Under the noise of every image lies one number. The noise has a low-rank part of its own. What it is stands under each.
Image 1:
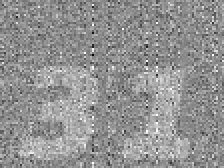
31
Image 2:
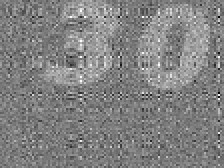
30
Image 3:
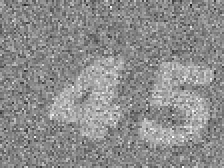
45
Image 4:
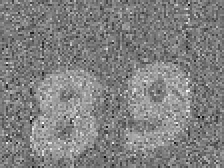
89
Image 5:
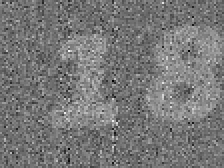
18
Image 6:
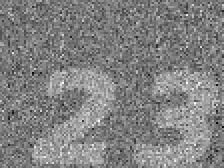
23
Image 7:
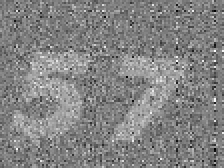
57
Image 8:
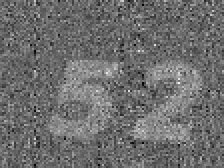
52
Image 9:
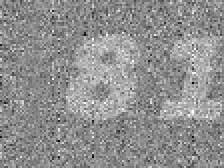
81
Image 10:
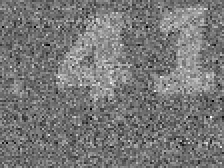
41
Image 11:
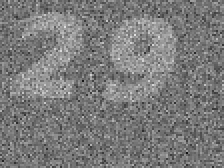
29
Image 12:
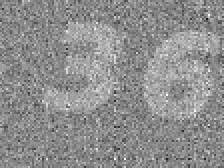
36
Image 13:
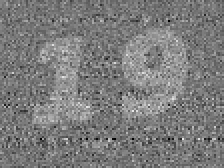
19
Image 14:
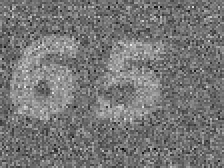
65
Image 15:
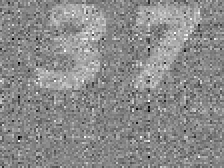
37
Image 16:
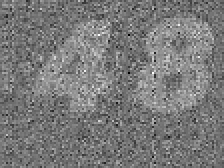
48
